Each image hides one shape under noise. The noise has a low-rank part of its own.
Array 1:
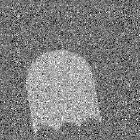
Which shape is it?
ghost
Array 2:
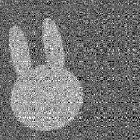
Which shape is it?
rabbit's head
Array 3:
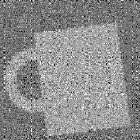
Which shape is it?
cup
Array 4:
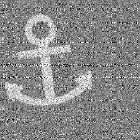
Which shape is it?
anchor
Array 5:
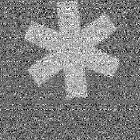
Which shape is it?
asterisk
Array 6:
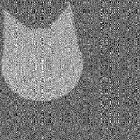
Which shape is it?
cat's head
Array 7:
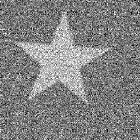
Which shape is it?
star
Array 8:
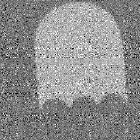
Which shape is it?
ghost
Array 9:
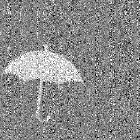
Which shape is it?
umbrella
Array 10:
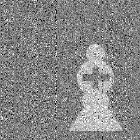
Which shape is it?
chess bishop
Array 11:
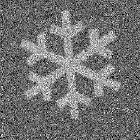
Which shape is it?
snowflake
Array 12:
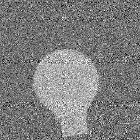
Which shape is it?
light bulb
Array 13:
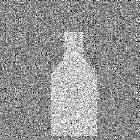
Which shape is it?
bottle
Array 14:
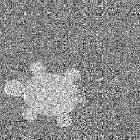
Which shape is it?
turtle
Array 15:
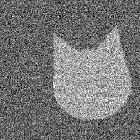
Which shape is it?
cat's head
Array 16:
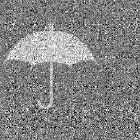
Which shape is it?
umbrella
